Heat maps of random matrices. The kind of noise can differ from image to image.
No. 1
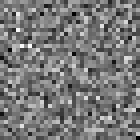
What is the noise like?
independent entries
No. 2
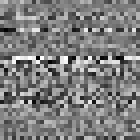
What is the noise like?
rows of uneven size
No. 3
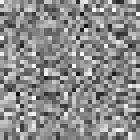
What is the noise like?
low rank plus noise
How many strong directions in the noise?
three or four
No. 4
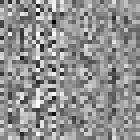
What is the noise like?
columns of uneven size
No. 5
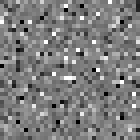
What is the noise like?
heavy tails
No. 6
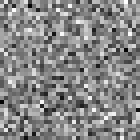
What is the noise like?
independent entries
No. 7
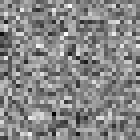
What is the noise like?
low rank plus noise
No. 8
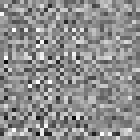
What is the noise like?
low rank plus noise
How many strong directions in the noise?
three or four
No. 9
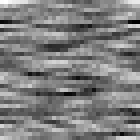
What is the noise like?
streaked along the rows
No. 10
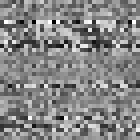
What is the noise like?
rows of uneven size
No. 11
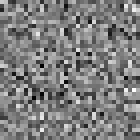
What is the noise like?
low rank plus noise
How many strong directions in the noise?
three or four
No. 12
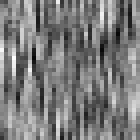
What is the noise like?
streaked along the columns
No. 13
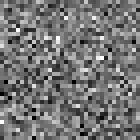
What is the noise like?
independent entries
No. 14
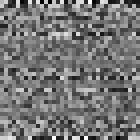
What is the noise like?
rows of uneven size
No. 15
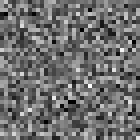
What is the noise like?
independent entries
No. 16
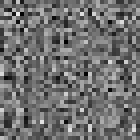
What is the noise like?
low rank plus noise
